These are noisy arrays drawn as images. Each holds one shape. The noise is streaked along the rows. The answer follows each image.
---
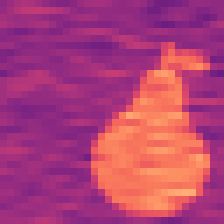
pear
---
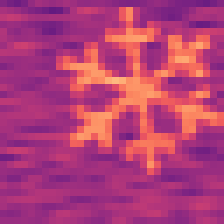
snowflake
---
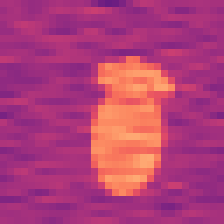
footprint
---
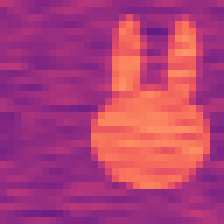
rabbit's head
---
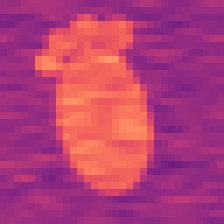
footprint
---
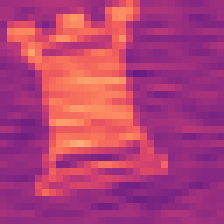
chess rook
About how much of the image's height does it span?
nearly all
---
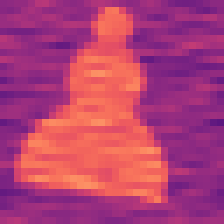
chess pawn
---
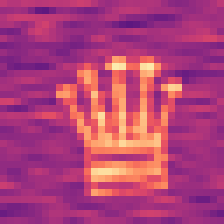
chess queen
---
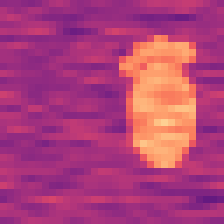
footprint
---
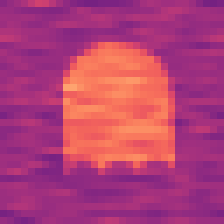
ghost
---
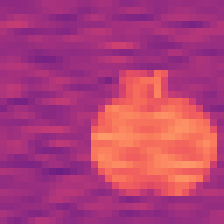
apple
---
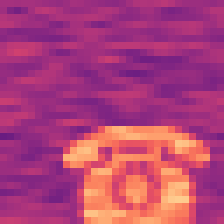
telephone
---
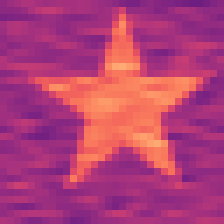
star
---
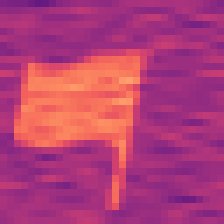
flag
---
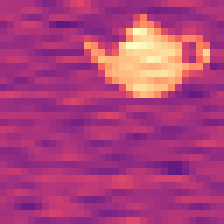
teapot
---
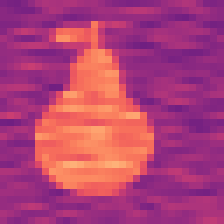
pear
